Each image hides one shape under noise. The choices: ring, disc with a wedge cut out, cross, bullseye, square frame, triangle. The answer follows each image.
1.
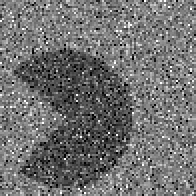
dark disc with a wedge cut out
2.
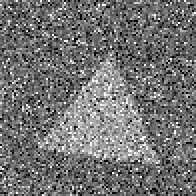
light triangle
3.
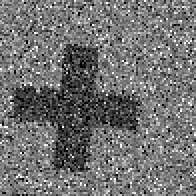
dark cross
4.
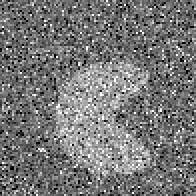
light disc with a wedge cut out
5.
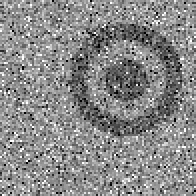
dark bullseye
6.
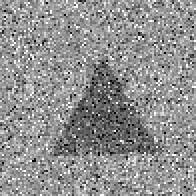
dark triangle
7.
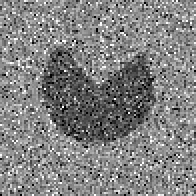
dark disc with a wedge cut out
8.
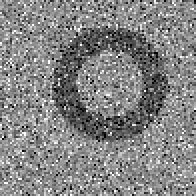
dark ring
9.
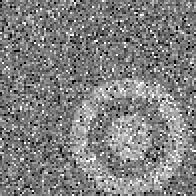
light bullseye
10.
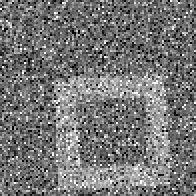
light square frame
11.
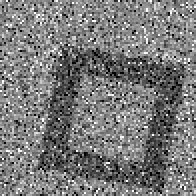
dark square frame
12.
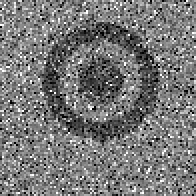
dark bullseye
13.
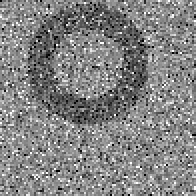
dark ring
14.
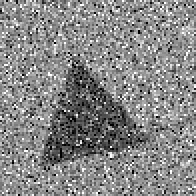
dark triangle
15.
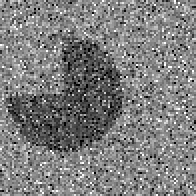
dark disc with a wedge cut out
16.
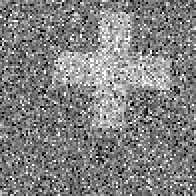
light cross
